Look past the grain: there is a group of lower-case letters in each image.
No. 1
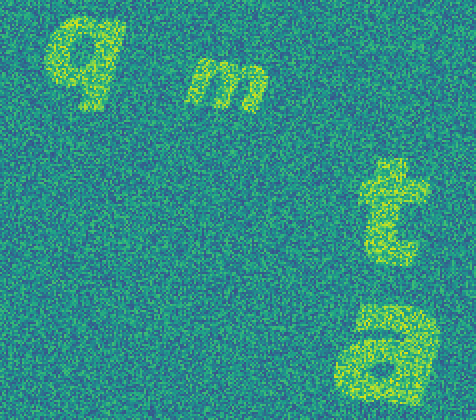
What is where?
top left: q; top middle: m; middle right: t; bottom right: a
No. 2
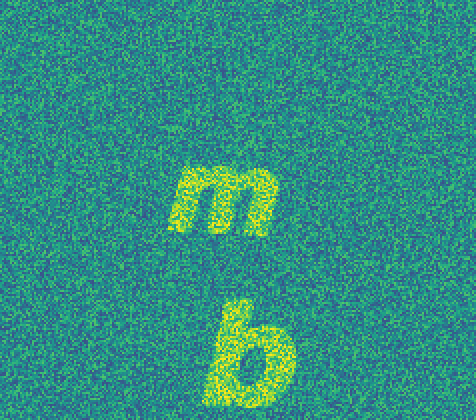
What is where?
centre: m; bottom middle: b
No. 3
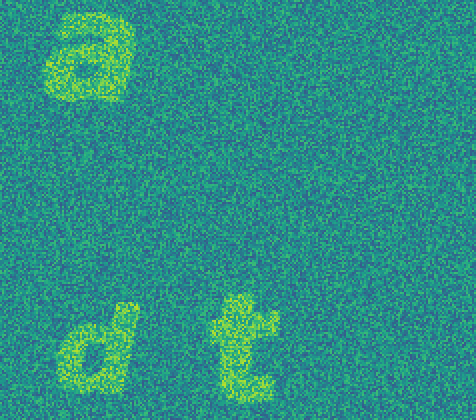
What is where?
top left: a; bottom left: d; bottom middle: t
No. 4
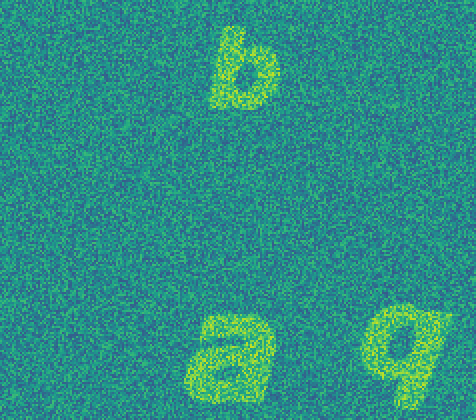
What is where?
top middle: b; bottom middle: a; bottom right: q
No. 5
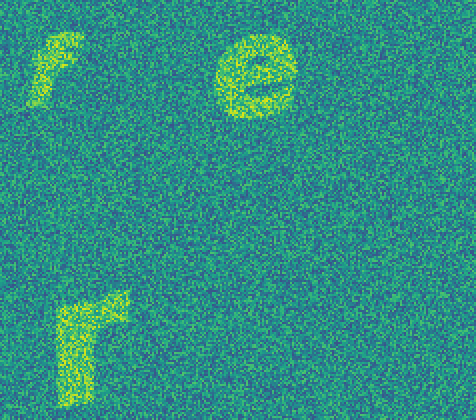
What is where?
top left: f; top middle: e; bottom left: r
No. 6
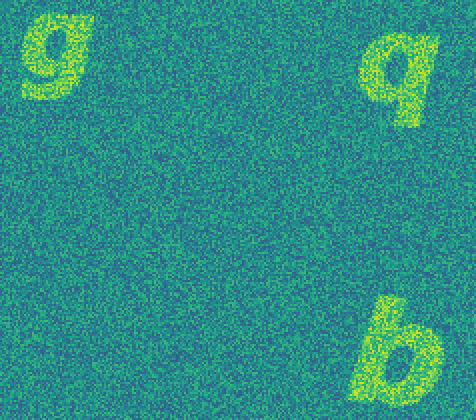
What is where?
top left: g; top right: q; bottom right: b
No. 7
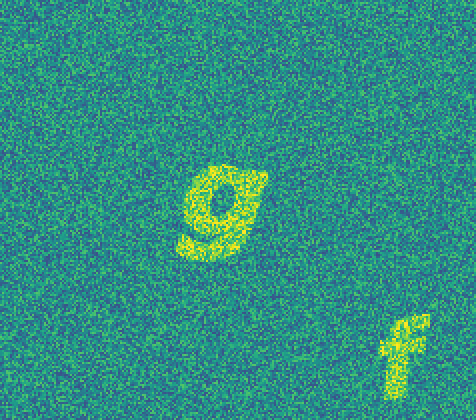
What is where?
centre: g; bottom right: f
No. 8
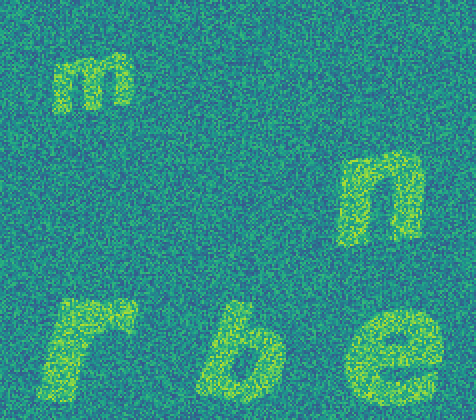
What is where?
top left: m; middle right: n; bottom left: r; bottom middle: b; bottom right: e
